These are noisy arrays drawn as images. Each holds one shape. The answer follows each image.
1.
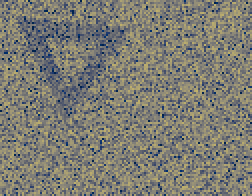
triangle frame
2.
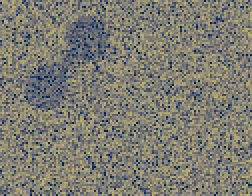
dumbbell
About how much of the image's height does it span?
half
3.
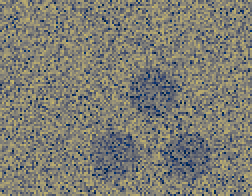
three dots
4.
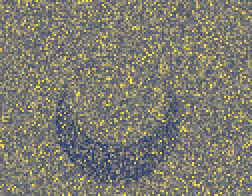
crescent
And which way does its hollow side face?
up
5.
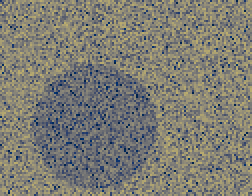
disc
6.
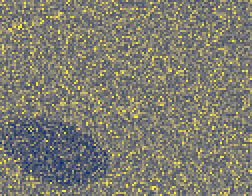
ellipse
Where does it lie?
bottom left
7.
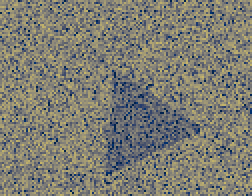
triangle
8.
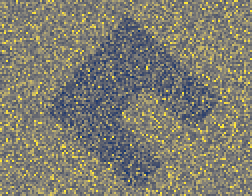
square with a notch
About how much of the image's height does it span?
nearly all
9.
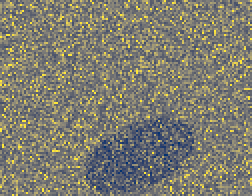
ellipse
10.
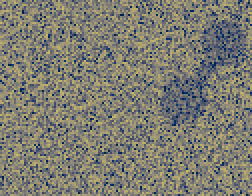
dumbbell
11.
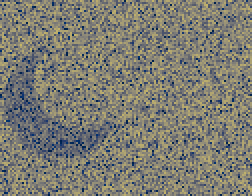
crescent
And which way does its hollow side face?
up and right
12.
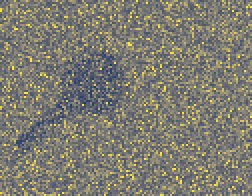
lollipop
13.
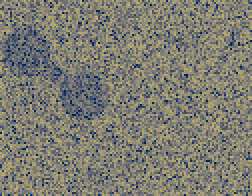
dumbbell
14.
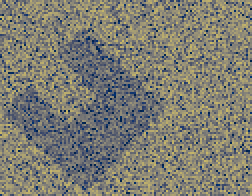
square with a notch
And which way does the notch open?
up and left
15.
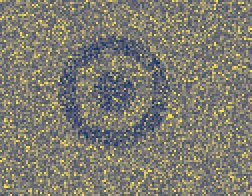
bullseye
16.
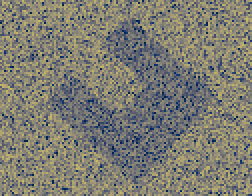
square with a notch
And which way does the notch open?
up and left
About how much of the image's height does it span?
nearly all
